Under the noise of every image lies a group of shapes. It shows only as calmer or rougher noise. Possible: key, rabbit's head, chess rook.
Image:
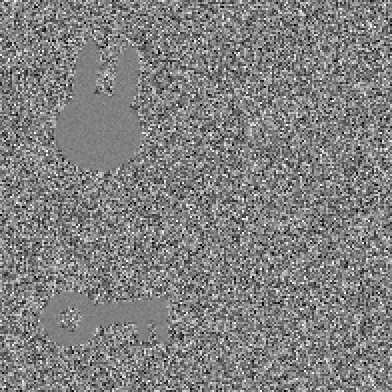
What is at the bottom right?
nothing
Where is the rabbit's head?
top left
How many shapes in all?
2
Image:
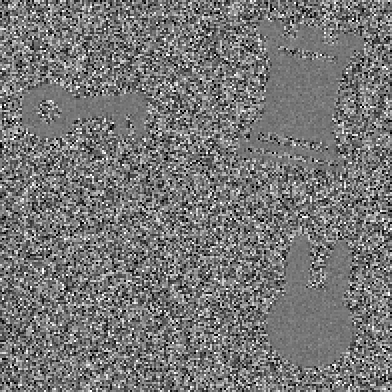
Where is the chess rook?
top right
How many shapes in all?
3
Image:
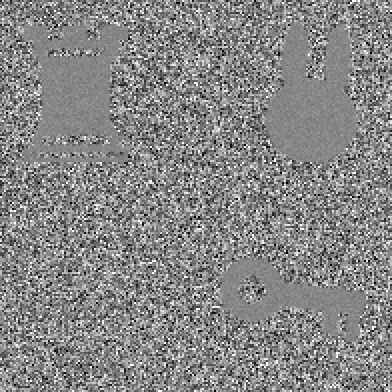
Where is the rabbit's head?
top right
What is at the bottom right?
key
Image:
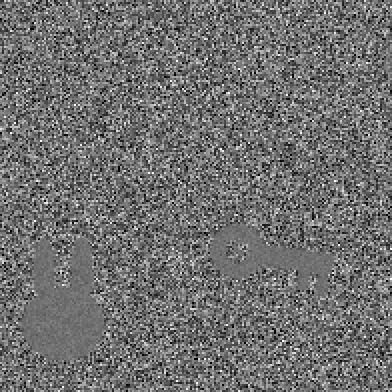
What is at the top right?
nothing
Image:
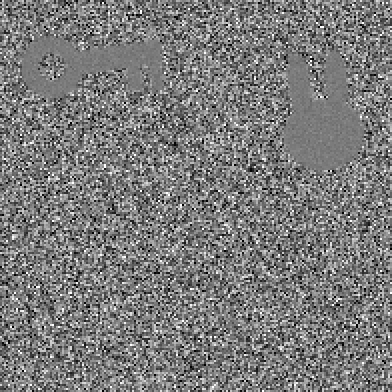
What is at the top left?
key
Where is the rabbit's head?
top right
